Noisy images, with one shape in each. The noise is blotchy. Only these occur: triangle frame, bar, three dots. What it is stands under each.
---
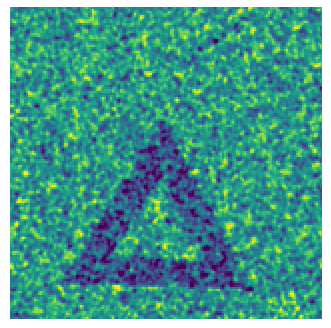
dark triangle frame
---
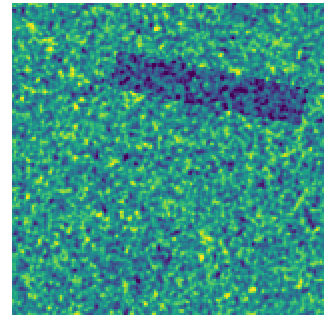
dark bar
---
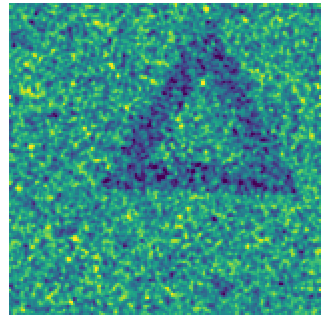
dark triangle frame
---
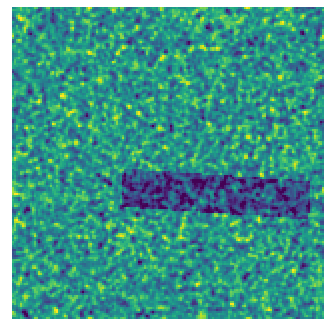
dark bar
